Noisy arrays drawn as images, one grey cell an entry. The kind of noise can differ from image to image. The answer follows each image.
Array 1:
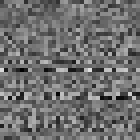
rows of uneven size
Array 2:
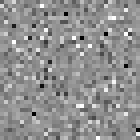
heavy tails
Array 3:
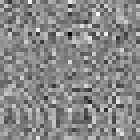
low rank plus noise
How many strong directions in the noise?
two
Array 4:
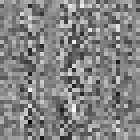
columns of uneven size
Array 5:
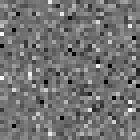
heavy tails
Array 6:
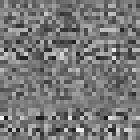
rows of uneven size
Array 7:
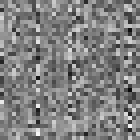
columns of uneven size
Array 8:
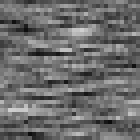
streaked along the rows
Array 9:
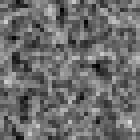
blotchy
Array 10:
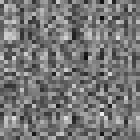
low rank plus noise
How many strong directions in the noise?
two
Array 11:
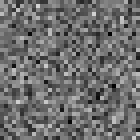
independent entries
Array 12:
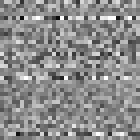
rows of uneven size
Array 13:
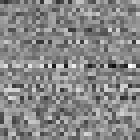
rows of uneven size
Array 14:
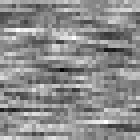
streaked along the rows
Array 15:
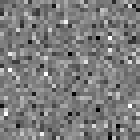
heavy tails
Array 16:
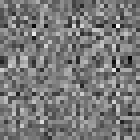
low rank plus noise
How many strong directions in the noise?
one
